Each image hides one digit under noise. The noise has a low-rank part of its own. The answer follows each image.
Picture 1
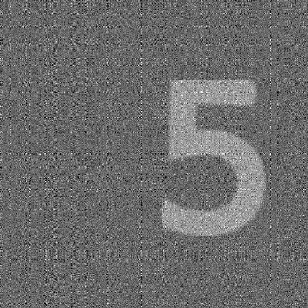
5
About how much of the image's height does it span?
half
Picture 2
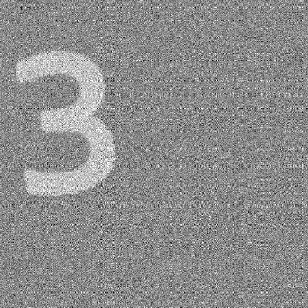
3
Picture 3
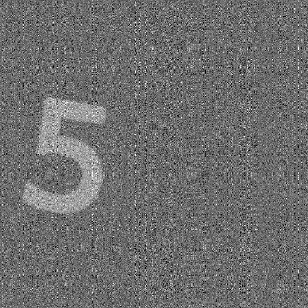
5
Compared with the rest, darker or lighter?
lighter
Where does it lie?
middle left
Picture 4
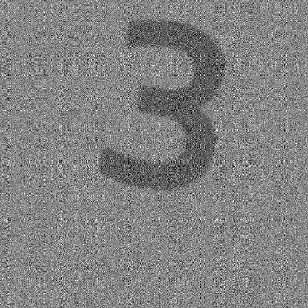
3
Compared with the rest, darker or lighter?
darker
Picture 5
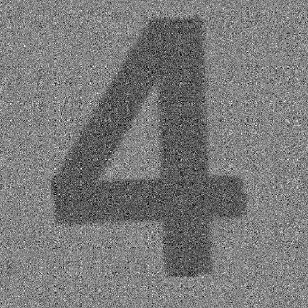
4
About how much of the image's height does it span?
nearly all
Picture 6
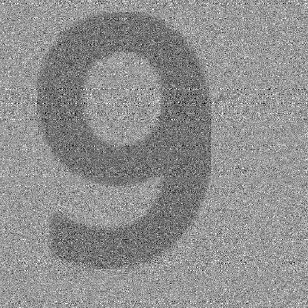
9
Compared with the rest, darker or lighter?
darker
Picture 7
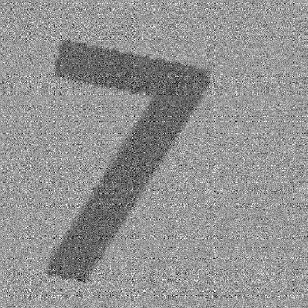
7
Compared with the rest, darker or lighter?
darker
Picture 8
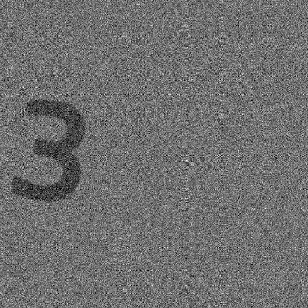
3
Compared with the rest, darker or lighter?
darker
